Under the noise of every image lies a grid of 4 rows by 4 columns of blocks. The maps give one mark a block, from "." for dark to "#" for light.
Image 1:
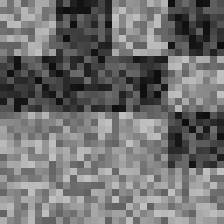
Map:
#.#.
...#
###.
####
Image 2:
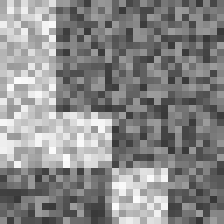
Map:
#...
#...
##..
..#.
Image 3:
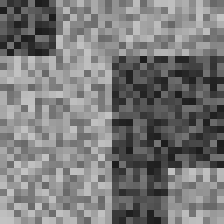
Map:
.###
##..
##..
##.#
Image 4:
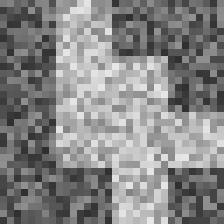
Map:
.#..
.##.
.###
..#.
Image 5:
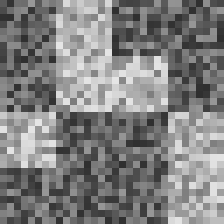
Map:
.#..
.##.
#..#
...#
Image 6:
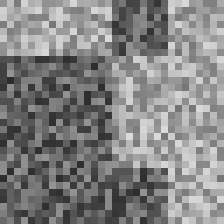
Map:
##.#
..##
..##
...#
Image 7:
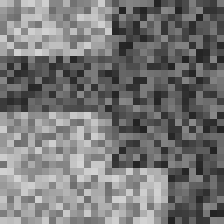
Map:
##..
....
##..
###.
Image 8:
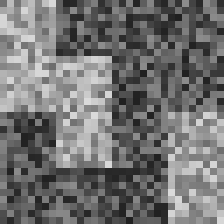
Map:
#...
##..
.#.#
...#
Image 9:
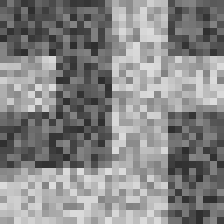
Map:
..#.
#.##
..#.
###.
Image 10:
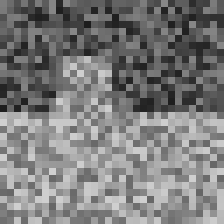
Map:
....
.#..
####
####
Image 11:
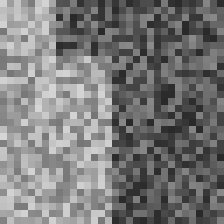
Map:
#...
##..
##..
##..
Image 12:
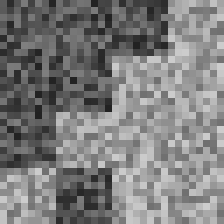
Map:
...#
..##
.###
#.##
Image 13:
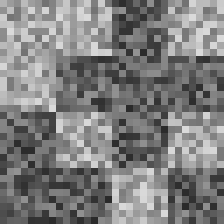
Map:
##.#
#...
.#.#
..#.
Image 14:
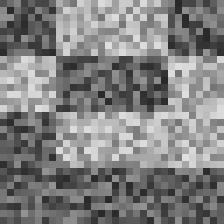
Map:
.##.
#..#
.###
....
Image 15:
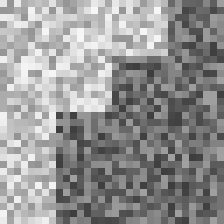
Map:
###.
##..
#...
#...
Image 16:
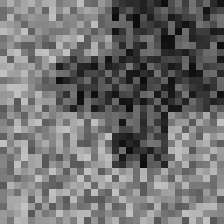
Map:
##..
#...
##.#
####
